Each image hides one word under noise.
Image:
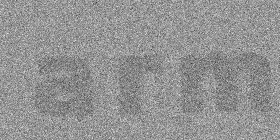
arm
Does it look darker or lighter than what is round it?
darker
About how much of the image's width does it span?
nearly all
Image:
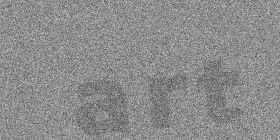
art
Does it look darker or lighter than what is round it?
darker
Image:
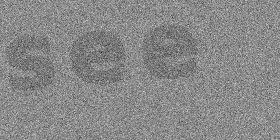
see
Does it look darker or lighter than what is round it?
darker
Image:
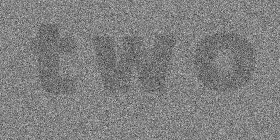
two
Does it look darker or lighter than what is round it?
darker
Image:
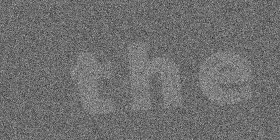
the
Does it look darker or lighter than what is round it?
lighter
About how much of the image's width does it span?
two thirds
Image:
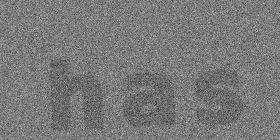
has
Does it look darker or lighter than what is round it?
darker
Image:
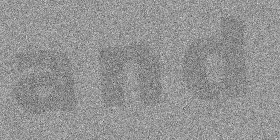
and
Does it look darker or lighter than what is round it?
darker
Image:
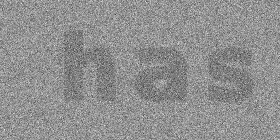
has
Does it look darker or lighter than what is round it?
darker
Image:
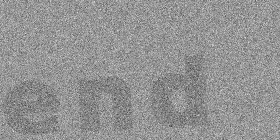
end
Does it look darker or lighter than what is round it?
darker
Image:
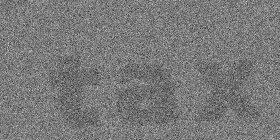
tax
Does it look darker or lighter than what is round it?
darker
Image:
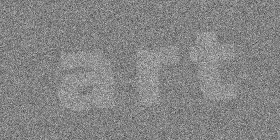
art
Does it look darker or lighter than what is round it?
lighter
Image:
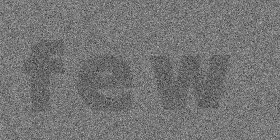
few
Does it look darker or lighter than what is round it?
darker
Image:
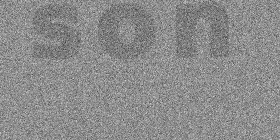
son
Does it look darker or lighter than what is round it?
darker
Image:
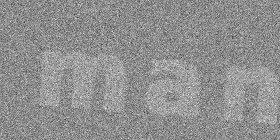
man
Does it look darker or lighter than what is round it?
lighter
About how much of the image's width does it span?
nearly all
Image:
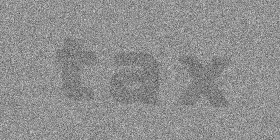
tax
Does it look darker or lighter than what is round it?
darker
